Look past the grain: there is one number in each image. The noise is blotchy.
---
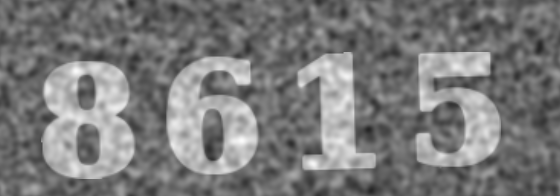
8615
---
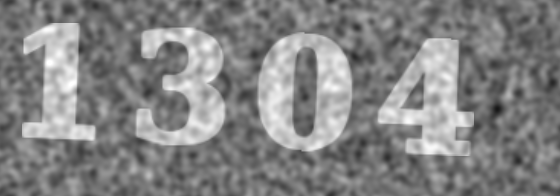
1304
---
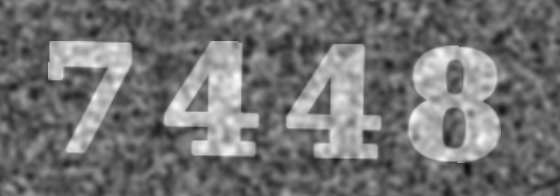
7448
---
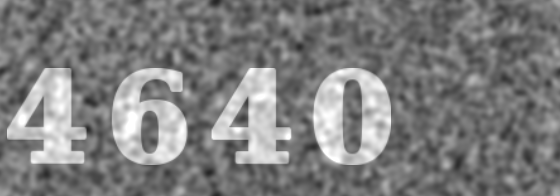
4640
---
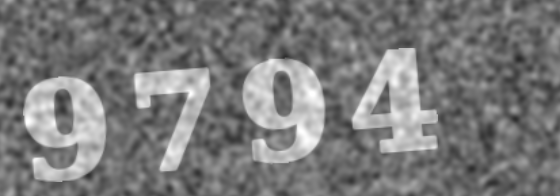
9794
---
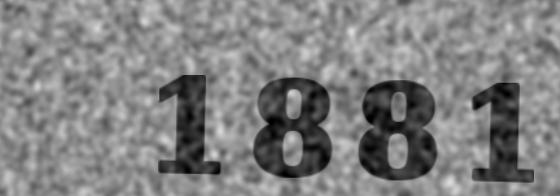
1881
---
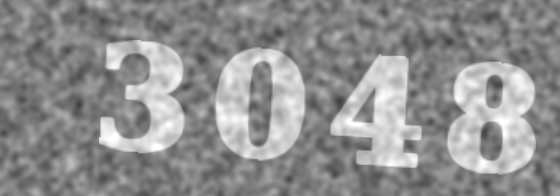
3048
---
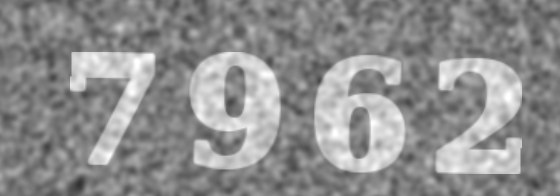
7962
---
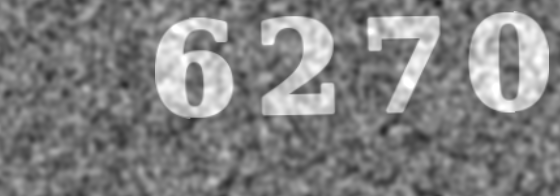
6270
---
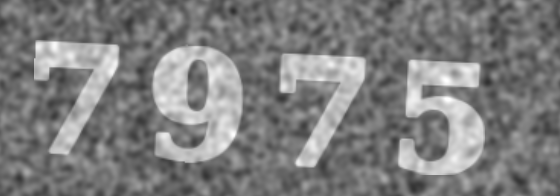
7975
